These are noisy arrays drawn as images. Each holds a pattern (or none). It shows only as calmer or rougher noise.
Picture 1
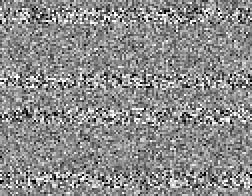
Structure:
bands of rows
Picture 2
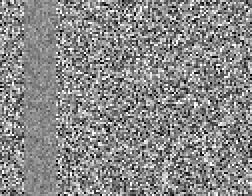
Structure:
one band of columns
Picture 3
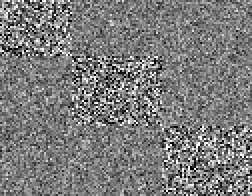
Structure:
blocks along the diagonal
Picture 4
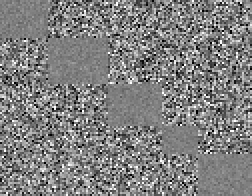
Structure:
blocks along the diagonal
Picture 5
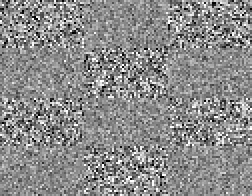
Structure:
a checkerboard
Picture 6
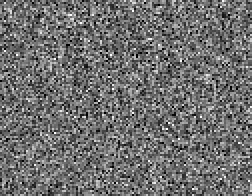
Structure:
only noise
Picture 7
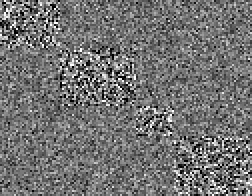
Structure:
blocks along the diagonal
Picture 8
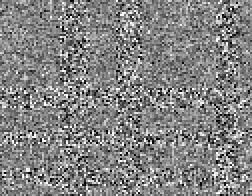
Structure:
bands of rows crossing bands of columns
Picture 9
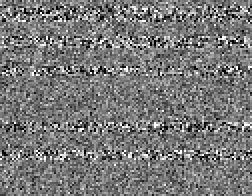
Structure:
bands of rows
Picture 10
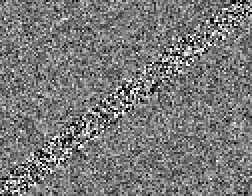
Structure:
a diagonal band
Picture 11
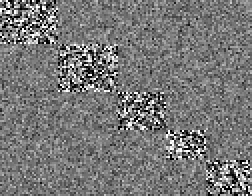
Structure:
blocks along the diagonal
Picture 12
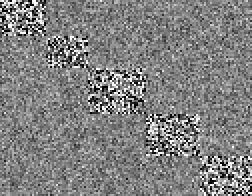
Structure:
blocks along the diagonal
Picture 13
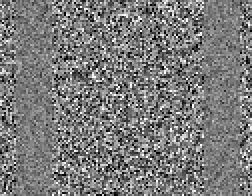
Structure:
bands of columns
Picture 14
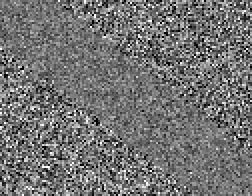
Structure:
a diagonal band
